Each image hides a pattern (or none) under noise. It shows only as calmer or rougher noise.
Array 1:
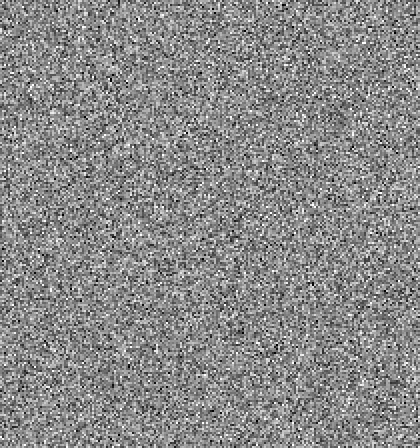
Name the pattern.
only noise
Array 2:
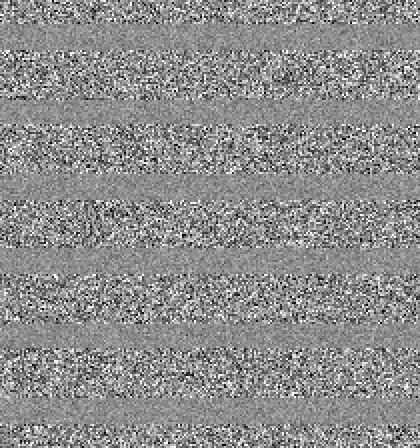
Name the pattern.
horizontal stripes
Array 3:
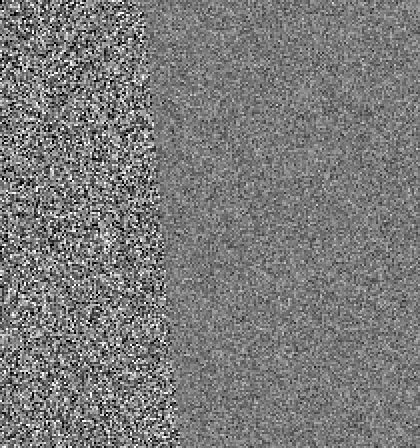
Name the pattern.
a sharp edge
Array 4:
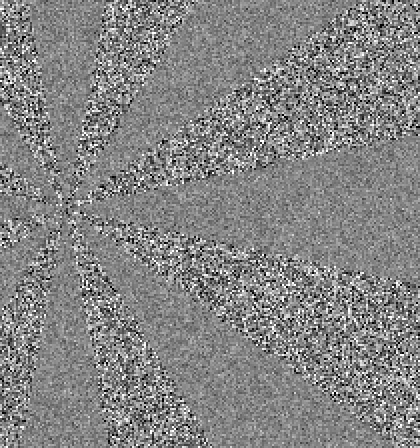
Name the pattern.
spokes from one point
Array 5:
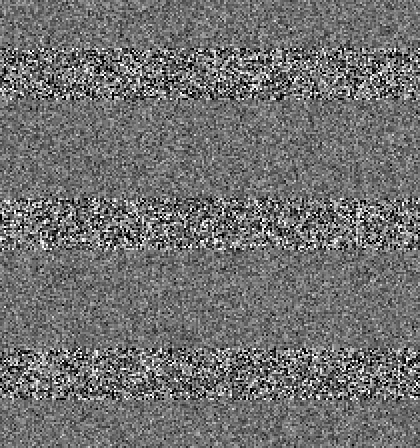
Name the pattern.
horizontal stripes
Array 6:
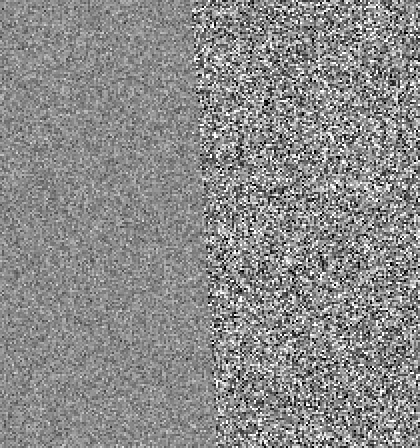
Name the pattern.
a sharp edge
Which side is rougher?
right
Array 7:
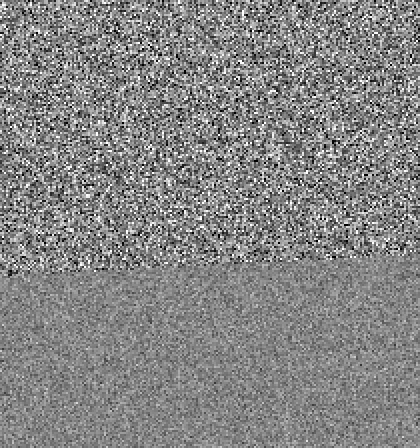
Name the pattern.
a sharp edge
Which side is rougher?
top
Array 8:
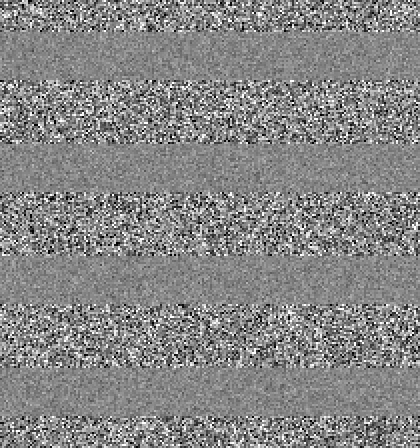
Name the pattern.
horizontal stripes
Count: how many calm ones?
4
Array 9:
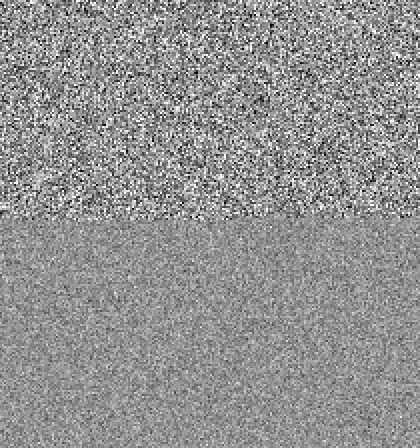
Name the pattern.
a sharp edge
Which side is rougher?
top
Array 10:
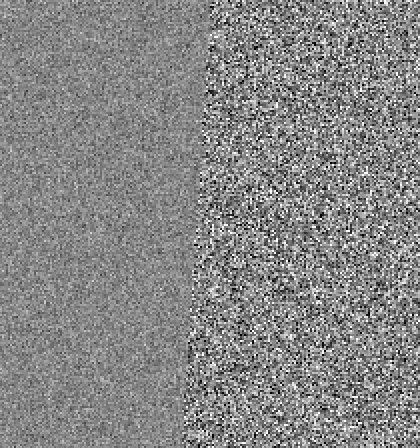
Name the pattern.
a sharp edge
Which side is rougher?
right
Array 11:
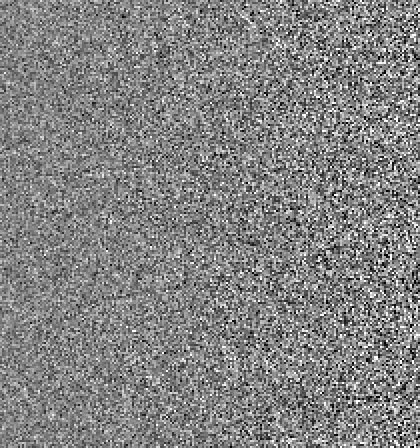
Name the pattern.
a smooth slope
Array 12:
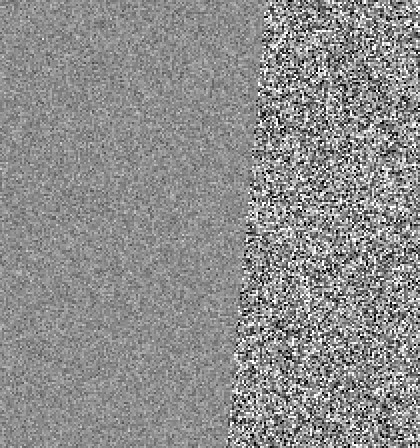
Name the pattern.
a sharp edge
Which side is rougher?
right
